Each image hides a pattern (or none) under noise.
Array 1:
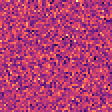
only noise
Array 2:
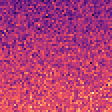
a smooth slope
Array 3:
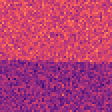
a sharp edge
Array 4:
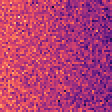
a smooth slope
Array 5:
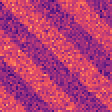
diagonal stripes
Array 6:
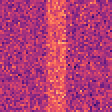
one vertical stripe
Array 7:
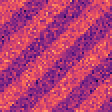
diagonal stripes
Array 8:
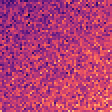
a smooth slope
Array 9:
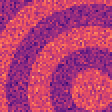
rings round one point
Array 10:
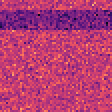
one horizontal stripe
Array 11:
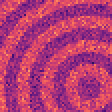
rings round one point
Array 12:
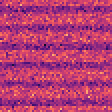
horizontal stripes
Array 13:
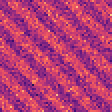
diagonal stripes
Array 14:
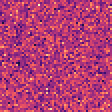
only noise
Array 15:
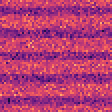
horizontal stripes
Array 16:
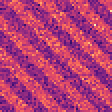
diagonal stripes
